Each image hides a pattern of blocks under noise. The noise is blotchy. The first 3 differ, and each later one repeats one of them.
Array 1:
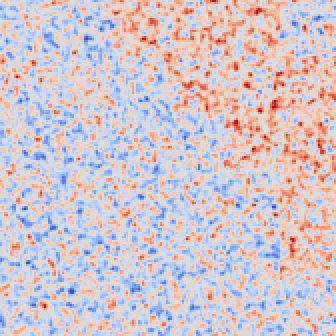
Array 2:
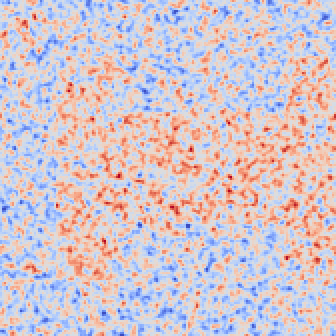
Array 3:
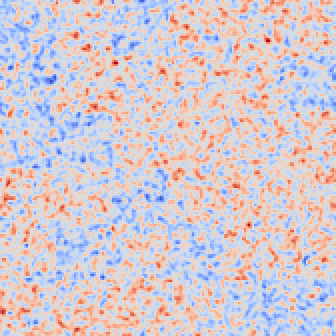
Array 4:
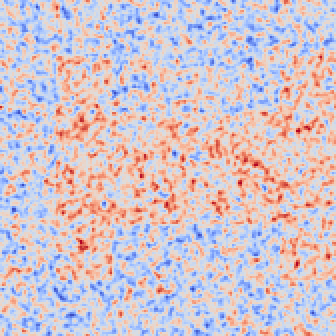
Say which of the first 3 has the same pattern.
2
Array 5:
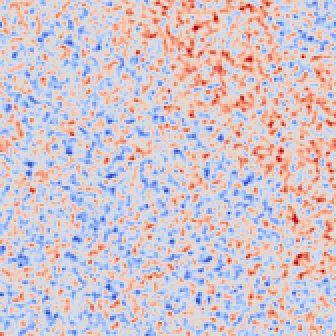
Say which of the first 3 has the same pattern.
1
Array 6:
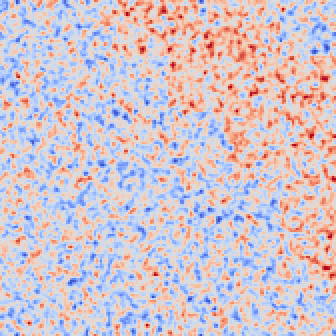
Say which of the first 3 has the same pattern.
1
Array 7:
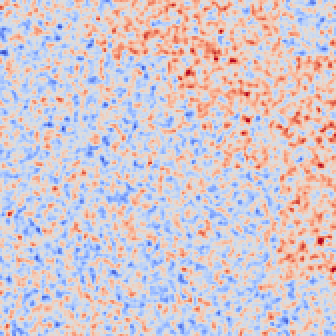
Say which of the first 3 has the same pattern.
1
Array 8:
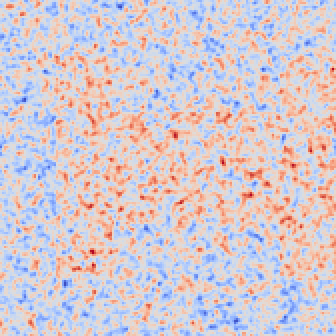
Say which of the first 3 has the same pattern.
2
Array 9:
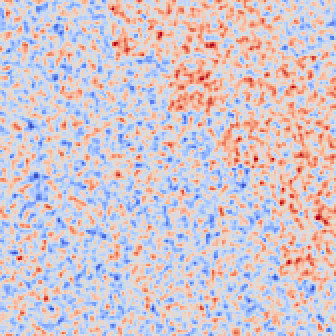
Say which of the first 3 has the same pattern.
1
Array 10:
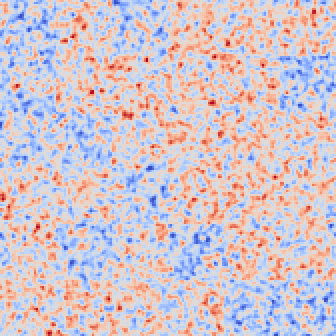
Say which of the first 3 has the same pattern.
3
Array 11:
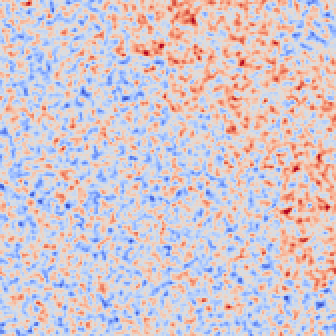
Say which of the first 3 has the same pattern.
1
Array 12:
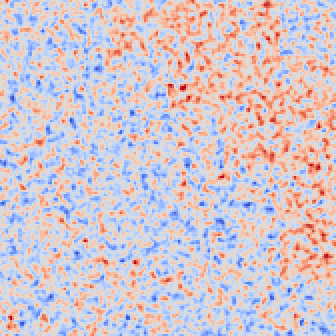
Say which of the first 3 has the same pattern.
1
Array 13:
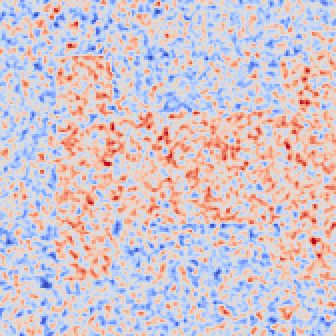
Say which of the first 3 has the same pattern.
2
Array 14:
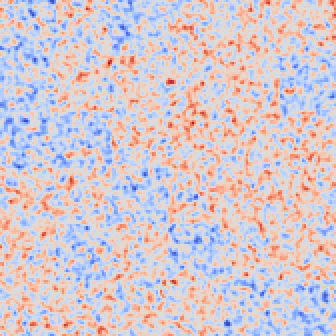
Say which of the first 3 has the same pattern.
3
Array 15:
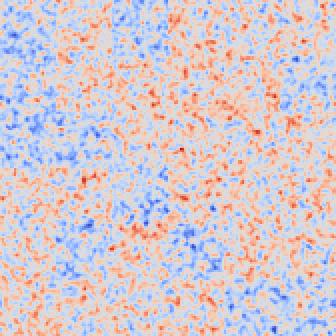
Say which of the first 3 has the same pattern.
3
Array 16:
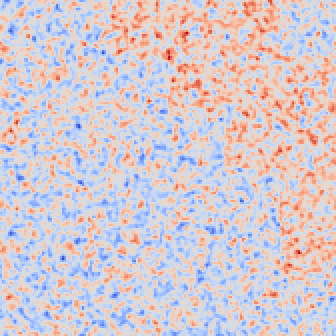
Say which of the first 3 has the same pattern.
1
